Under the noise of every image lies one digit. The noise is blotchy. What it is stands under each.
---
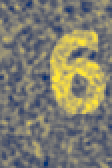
light 6
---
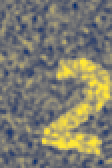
light 2
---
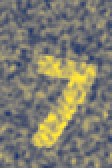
light 7
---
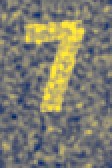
light 7
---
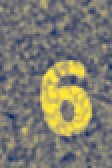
light 6
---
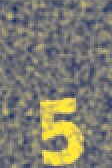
light 5, bottom middle
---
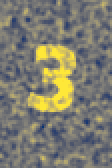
light 3, centre
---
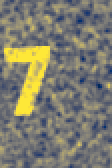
light 7, middle left
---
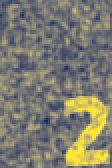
light 2, bottom right
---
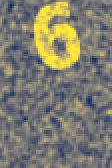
light 6, top middle
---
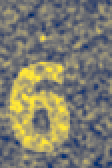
light 6
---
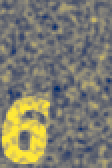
light 6, bottom left
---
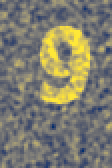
light 9
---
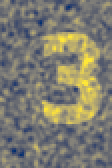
light 3
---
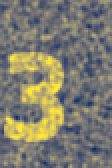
light 3
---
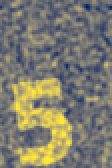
light 5
